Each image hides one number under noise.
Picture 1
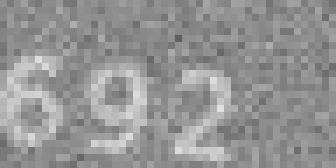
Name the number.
692
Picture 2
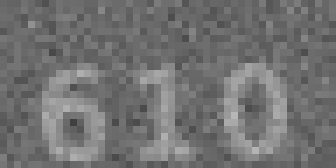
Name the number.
610
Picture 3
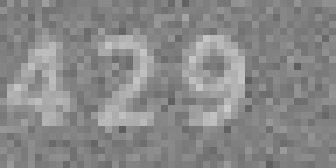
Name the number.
429
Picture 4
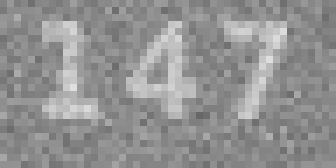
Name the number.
147
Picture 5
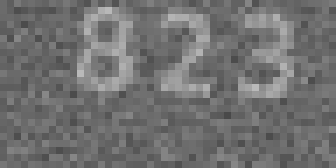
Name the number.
823
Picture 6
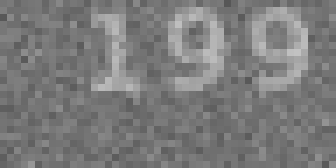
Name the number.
199
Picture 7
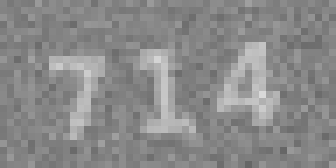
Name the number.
714
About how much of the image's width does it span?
two thirds
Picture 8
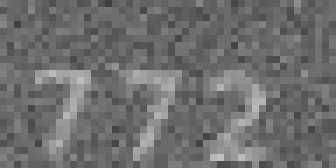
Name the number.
772
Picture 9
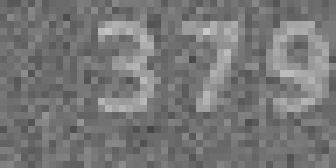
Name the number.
379
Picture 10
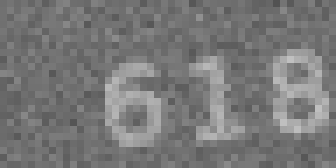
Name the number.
618
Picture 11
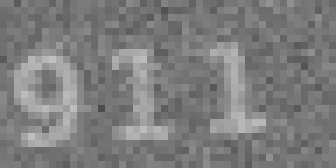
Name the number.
911
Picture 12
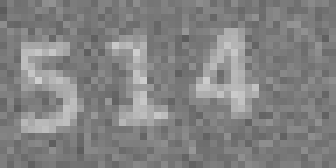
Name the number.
514
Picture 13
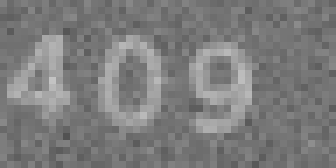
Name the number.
409
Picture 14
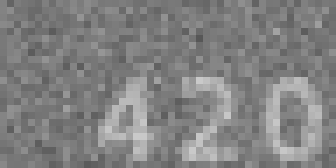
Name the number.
420
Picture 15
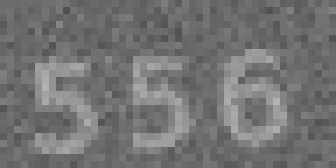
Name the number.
556
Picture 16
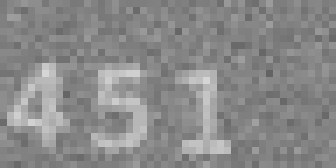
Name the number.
451
